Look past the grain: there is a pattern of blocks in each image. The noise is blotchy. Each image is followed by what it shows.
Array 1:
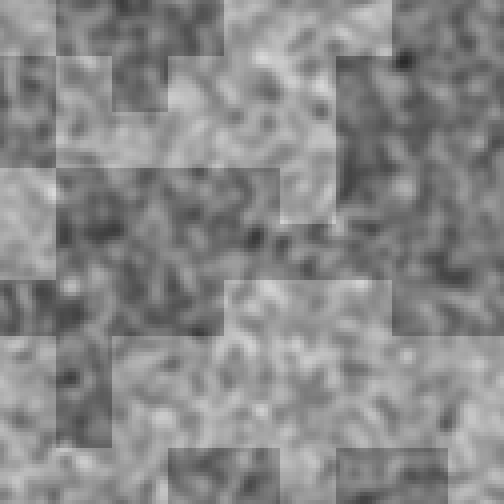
no symmetry
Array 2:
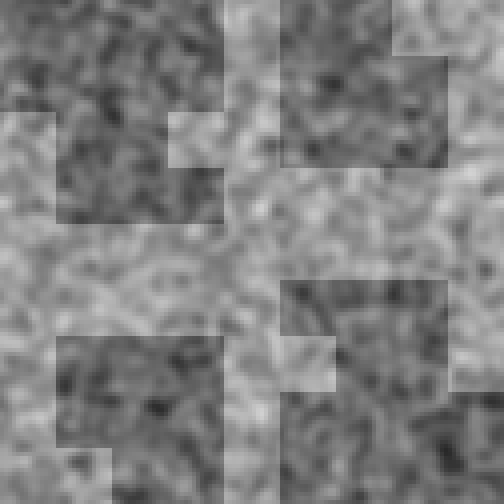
the same after a half turn
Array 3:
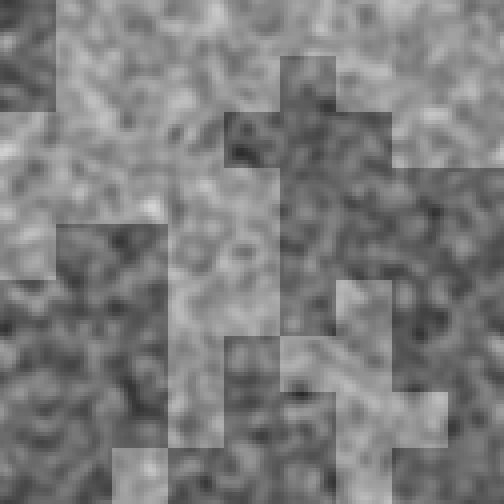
no symmetry
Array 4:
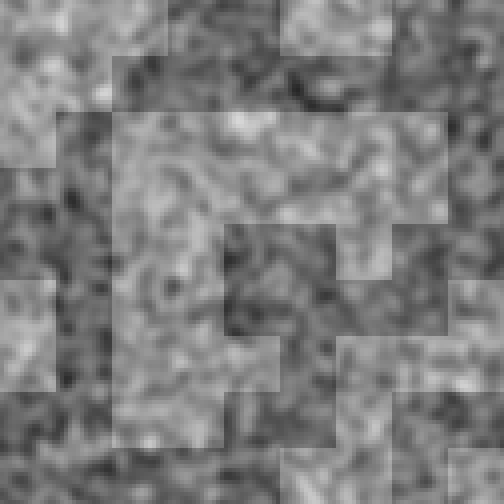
mirrored about the diagonal from the top left
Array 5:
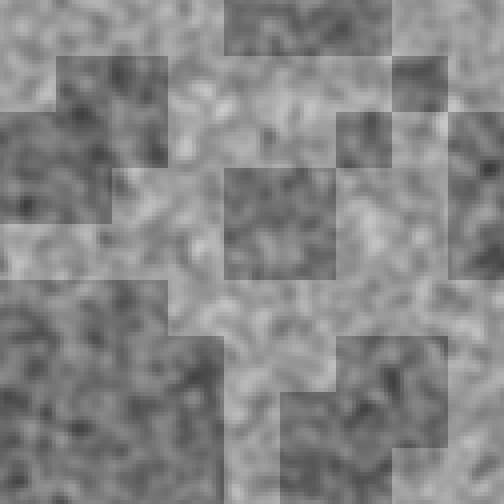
mirrored about the diagonal from the bottom left
